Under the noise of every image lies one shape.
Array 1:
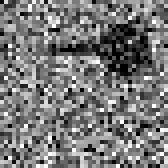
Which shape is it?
lollipop
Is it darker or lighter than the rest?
darker
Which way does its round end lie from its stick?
right
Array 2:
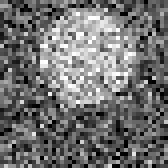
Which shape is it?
disc
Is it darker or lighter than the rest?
lighter
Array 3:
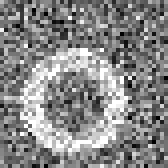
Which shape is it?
ring
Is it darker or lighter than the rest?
lighter
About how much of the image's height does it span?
two thirds
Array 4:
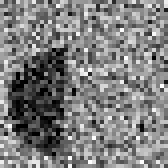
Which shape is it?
half disc
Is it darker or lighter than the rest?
darker
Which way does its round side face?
left
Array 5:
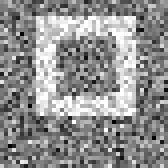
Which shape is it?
square frame
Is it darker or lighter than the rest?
lighter
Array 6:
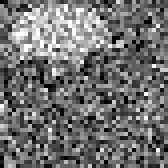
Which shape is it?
ellipse
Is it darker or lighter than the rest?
lighter
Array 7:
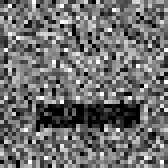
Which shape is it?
bar
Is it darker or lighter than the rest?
darker
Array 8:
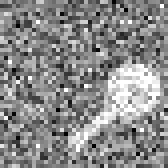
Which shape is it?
lollipop
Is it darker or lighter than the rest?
lighter
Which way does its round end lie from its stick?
up and right
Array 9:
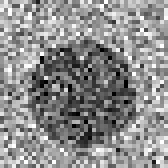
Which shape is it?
disc
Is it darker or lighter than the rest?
darker
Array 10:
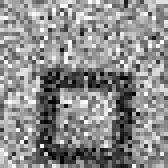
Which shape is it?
square frame
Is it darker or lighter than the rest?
darker
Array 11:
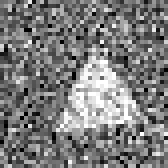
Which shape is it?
triangle
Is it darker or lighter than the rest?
lighter
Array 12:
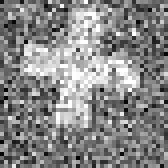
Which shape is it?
cross
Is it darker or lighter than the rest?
lighter
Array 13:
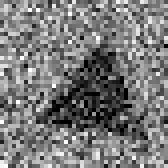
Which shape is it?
triangle
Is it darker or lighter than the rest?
darker
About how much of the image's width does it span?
two thirds
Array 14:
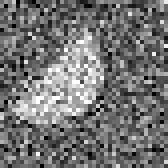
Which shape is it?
half disc
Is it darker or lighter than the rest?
lighter
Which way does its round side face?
down and right
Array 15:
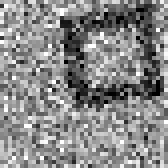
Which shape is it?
square frame
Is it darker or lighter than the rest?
darker
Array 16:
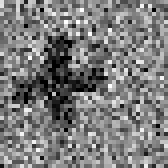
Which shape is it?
cross
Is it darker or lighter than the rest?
darker
